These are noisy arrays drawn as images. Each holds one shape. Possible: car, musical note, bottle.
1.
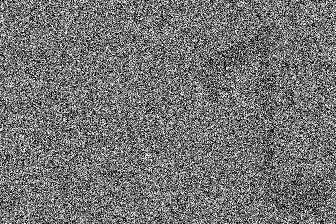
musical note
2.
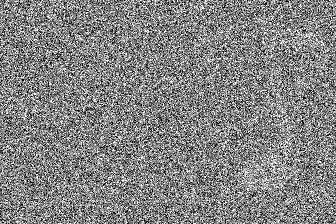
musical note
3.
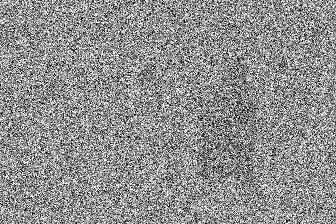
bottle
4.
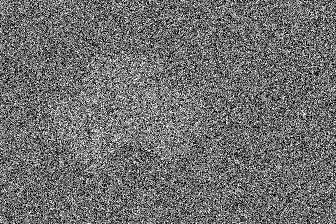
car
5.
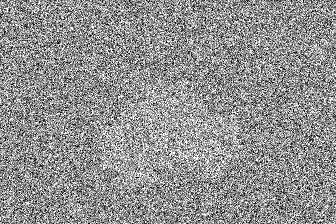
car
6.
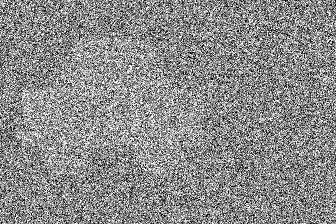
car
